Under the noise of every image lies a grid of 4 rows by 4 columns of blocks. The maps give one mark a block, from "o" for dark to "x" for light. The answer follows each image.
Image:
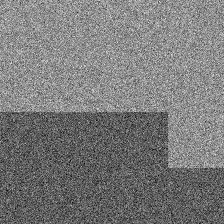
xxxx
xxxx
ooox
oooo
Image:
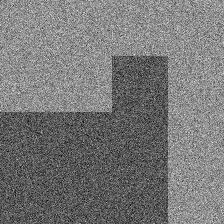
xxxx
xxox
ooox
ooox
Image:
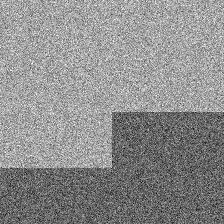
xxxx
xxxx
xxoo
oooo
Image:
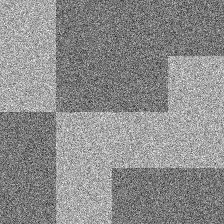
xooo
xoox
oxxx
oxoo
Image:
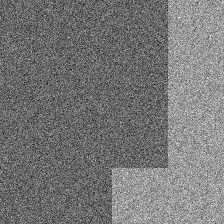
ooox
ooox
ooox
ooxx
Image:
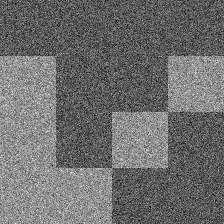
oooo
xoox
xoxo
xxoo
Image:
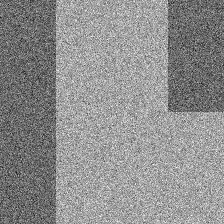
oxxo
oxxo
oxxx
oxxx
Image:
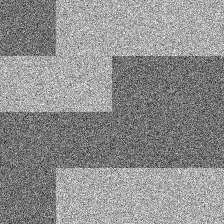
oxxx
xxoo
oooo
oxxx
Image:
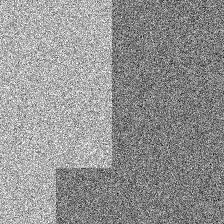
xxoo
xxoo
xxoo
xooo
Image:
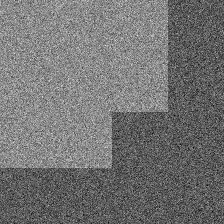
xxxo
xxxo
xxoo
oooo
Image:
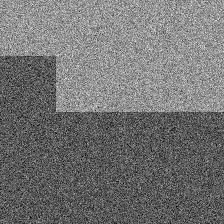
xxxx
oxxx
oooo
oooo
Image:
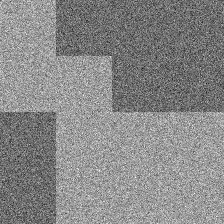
xooo
xxoo
oxxx
oxxx
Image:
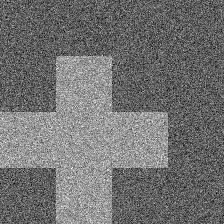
oooo
oxoo
xxxo
oxoo
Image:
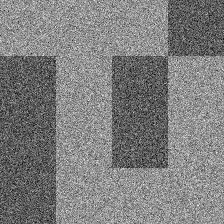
xxxo
oxox
oxox
oxxx
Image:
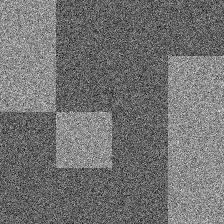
xooo
xoox
oxox
ooox
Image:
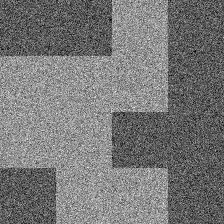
ooxo
xxxo
xxoo
oxxo
